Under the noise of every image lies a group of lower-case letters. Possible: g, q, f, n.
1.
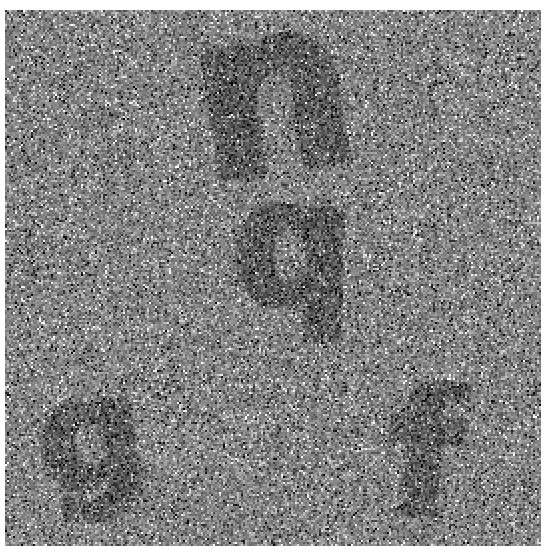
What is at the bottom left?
g
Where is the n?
top middle
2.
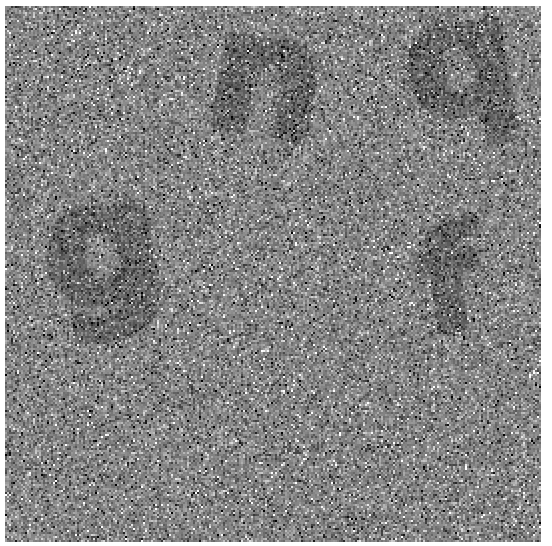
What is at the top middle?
n
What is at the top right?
q
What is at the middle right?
f
